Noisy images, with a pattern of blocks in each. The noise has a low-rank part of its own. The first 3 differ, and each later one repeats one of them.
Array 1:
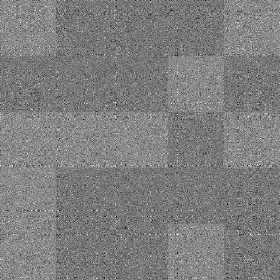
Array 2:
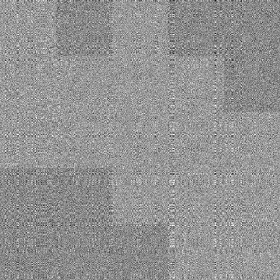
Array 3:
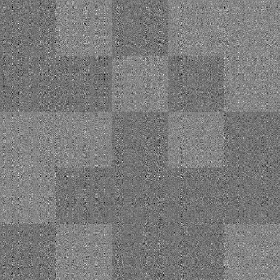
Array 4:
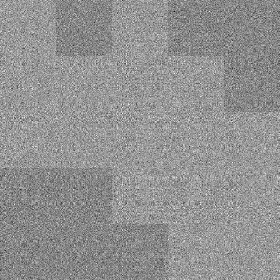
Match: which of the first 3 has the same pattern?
2
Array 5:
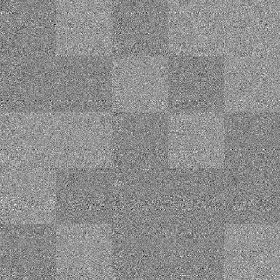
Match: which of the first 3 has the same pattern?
3
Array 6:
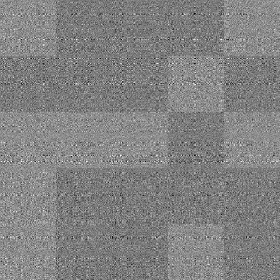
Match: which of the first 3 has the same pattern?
1
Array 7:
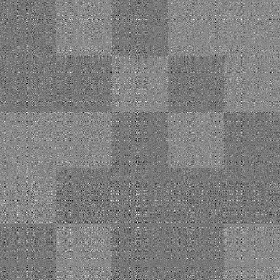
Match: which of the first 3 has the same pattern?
3
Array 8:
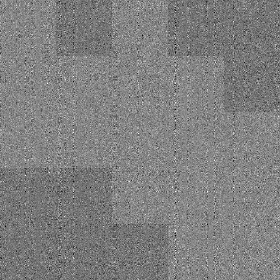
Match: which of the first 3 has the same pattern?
2
